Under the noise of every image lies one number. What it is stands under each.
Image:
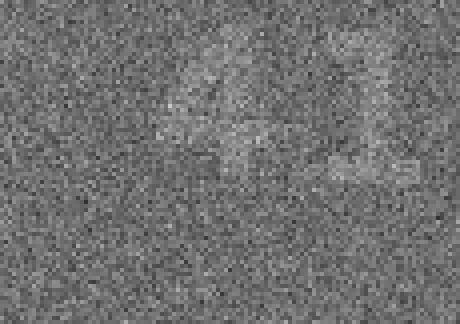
41
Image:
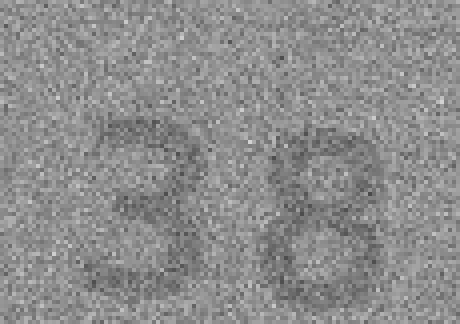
38
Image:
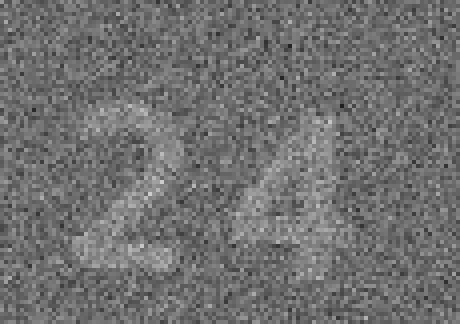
24
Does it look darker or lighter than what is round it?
lighter
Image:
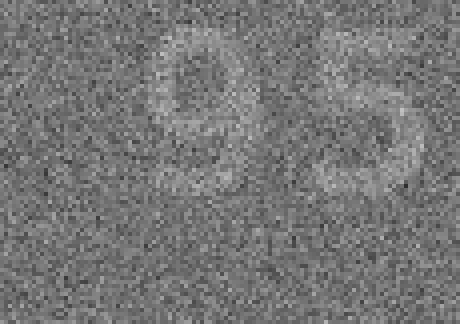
95
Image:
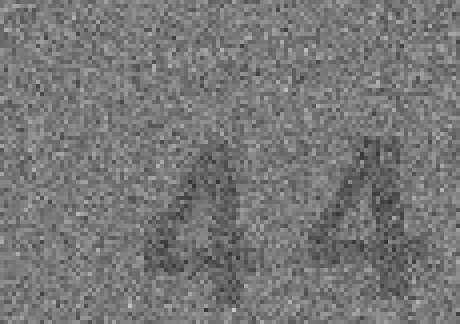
44
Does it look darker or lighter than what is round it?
darker
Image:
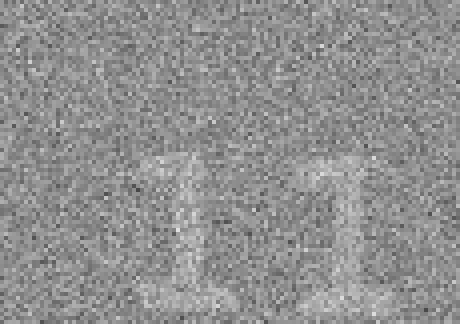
11
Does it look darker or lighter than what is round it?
lighter
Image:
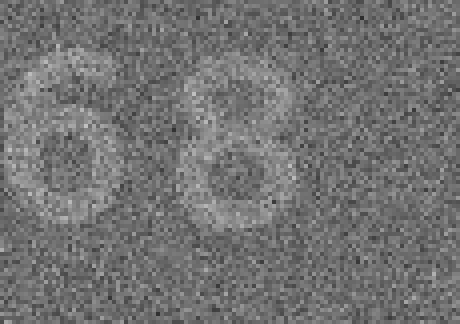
68
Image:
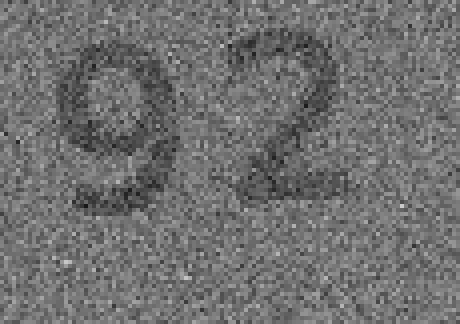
92
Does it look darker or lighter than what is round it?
darker
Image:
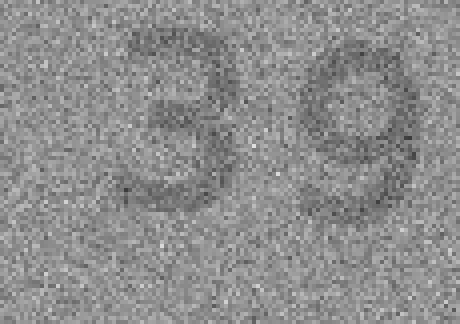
39
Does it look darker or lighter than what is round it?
darker
